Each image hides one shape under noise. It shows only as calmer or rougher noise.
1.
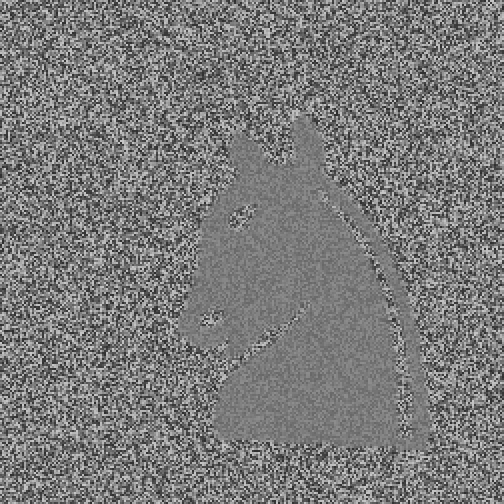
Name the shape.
chess knight
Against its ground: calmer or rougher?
calmer
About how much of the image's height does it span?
two thirds
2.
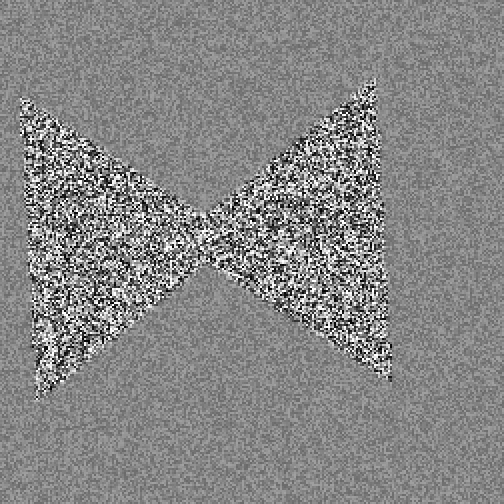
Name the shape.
bow tie
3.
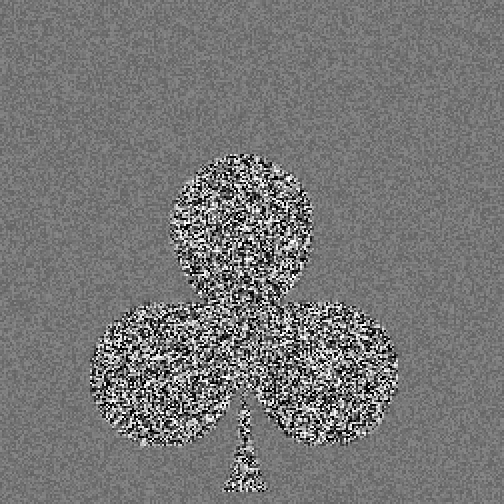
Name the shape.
club
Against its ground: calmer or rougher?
rougher
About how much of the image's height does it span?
two thirds
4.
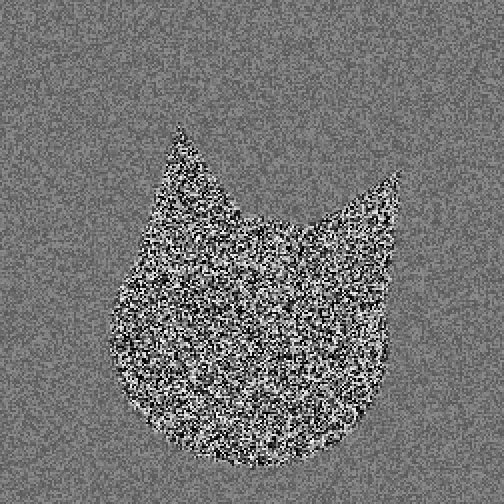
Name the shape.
cat's head
